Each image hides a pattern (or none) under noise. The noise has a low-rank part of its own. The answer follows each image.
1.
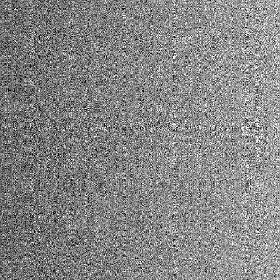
a smooth slope
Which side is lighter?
right
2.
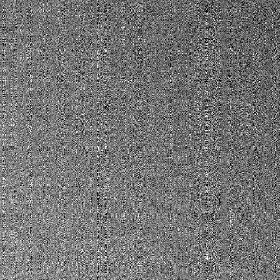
a smooth slope
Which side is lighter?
bottom left
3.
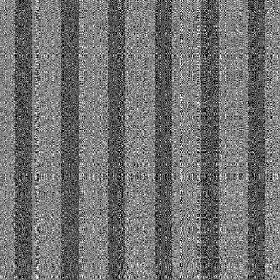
vertical stripes
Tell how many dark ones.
6
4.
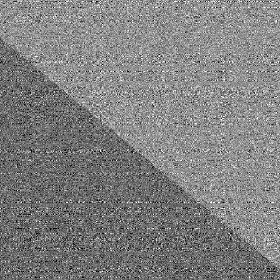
a sharp edge
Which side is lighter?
top right
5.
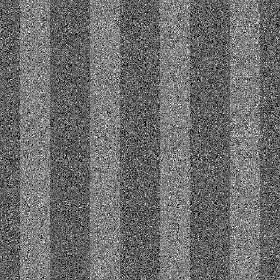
vertical stripes
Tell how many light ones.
4
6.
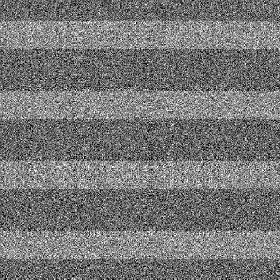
horizontal stripes
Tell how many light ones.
4
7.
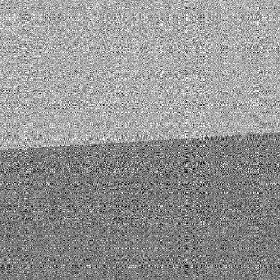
a sharp edge
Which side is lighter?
top
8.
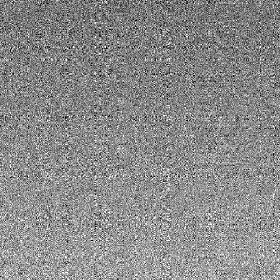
a smooth slope
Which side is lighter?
bottom
